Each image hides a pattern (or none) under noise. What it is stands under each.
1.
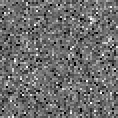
only noise
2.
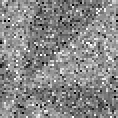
spokes from one point
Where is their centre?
bottom left
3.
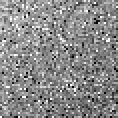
a smooth slope
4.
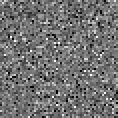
only noise
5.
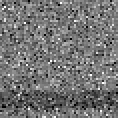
one horizontal stripe
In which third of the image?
bottom
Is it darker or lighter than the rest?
darker
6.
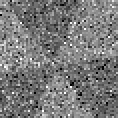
spokes from one point
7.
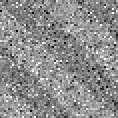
diagonal stripes
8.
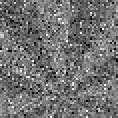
spokes from one point
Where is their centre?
bottom middle
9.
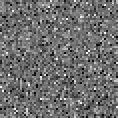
only noise
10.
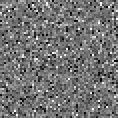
only noise
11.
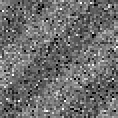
diagonal stripes
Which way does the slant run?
bottom left to top right
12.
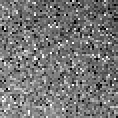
a smooth slope
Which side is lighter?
bottom left
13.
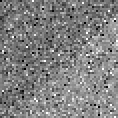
a sharp edge
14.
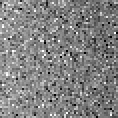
a smooth slope
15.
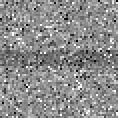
one horizontal stripe
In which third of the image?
middle
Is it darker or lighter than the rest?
darker
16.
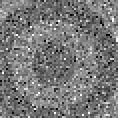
rings round one point
